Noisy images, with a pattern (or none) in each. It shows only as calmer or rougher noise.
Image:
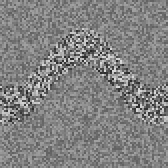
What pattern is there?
a wavy band
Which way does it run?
left to right
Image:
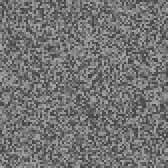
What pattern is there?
only noise
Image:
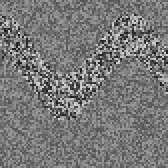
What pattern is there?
a wavy band
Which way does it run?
left to right
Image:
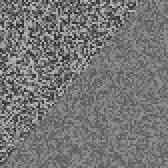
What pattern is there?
a sharp edge
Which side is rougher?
top left
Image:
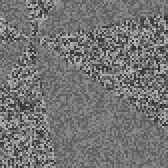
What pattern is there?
spokes from one point
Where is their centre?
top left
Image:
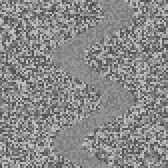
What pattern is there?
a wavy band
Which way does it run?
top to bottom
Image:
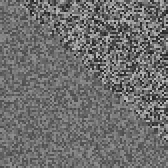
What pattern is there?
a sharp edge
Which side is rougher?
top right
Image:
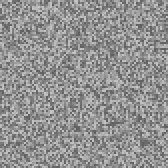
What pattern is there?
only noise
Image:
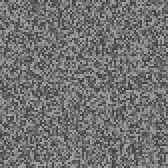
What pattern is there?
only noise
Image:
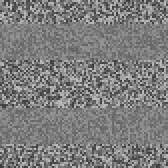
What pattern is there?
horizontal stripes
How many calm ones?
2
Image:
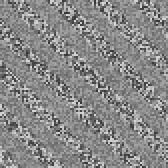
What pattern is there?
diagonal stripes
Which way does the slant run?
top left to bottom right
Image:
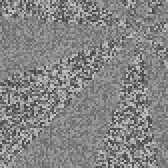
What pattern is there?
spokes from one point
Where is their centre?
top right
